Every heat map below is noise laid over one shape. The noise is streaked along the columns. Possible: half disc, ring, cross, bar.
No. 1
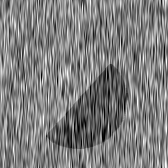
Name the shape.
half disc
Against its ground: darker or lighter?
darker
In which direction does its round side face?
down and right
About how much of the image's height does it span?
half
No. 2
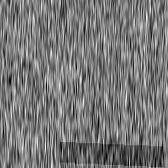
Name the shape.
bar
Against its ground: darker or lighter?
darker
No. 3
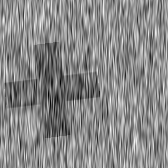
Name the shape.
cross
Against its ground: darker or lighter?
darker
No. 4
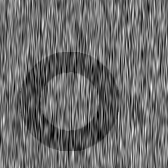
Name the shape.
ring
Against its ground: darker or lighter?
darker
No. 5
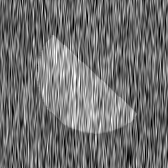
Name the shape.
half disc
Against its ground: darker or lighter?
lighter
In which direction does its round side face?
down and left
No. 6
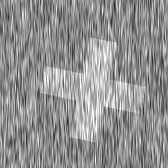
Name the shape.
cross
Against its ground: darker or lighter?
lighter
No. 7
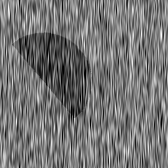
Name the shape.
half disc
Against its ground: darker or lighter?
darker
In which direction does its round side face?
up and right
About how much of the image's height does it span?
half
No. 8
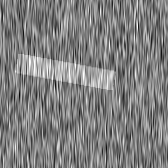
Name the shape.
bar
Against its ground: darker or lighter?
lighter
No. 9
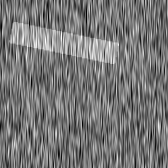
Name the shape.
bar
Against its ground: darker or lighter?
lighter
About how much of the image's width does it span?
two thirds
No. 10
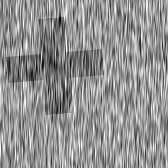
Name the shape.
cross
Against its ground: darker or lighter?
darker
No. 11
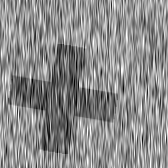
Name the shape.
cross
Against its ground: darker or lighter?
darker
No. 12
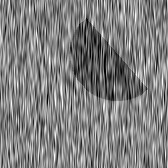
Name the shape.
half disc
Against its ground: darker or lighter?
darker
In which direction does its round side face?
down and left
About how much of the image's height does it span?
half
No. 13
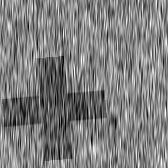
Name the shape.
cross
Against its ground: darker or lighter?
darker
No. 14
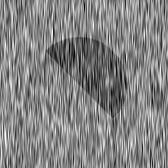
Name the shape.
half disc
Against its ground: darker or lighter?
darker
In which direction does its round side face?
up and right
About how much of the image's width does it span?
half
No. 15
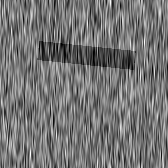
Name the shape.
bar
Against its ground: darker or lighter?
darker
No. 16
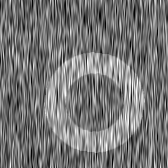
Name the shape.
ring
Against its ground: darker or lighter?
lighter
